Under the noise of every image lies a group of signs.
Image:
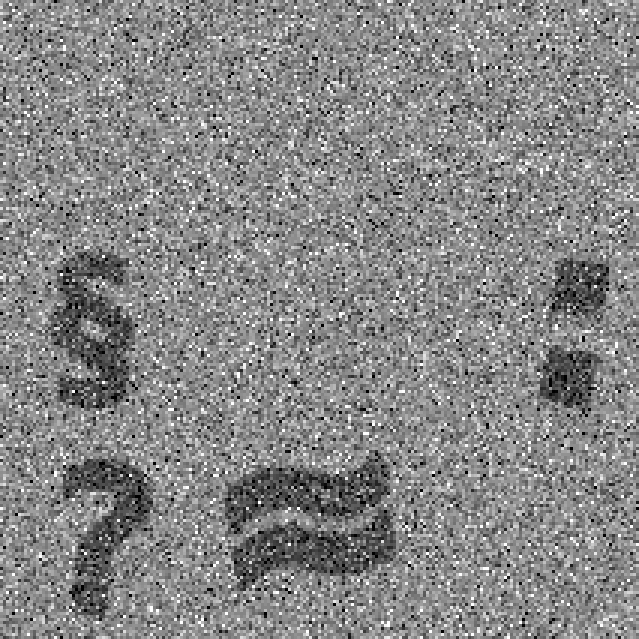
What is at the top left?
nothing
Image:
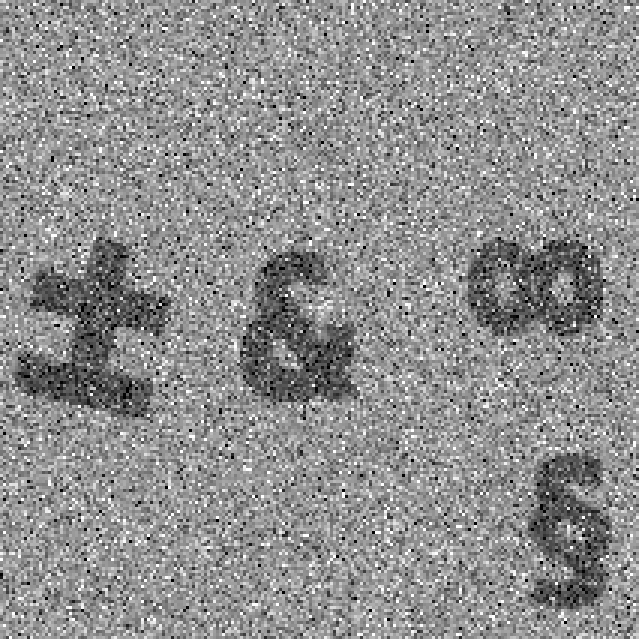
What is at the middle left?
plus-minus sign
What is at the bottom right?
section sign
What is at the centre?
ampersand
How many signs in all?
4
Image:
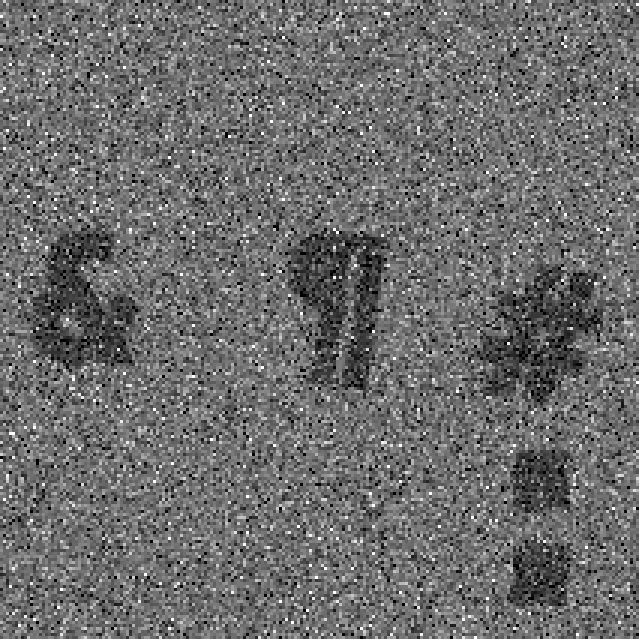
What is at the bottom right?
colon
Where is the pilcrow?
centre
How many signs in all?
4
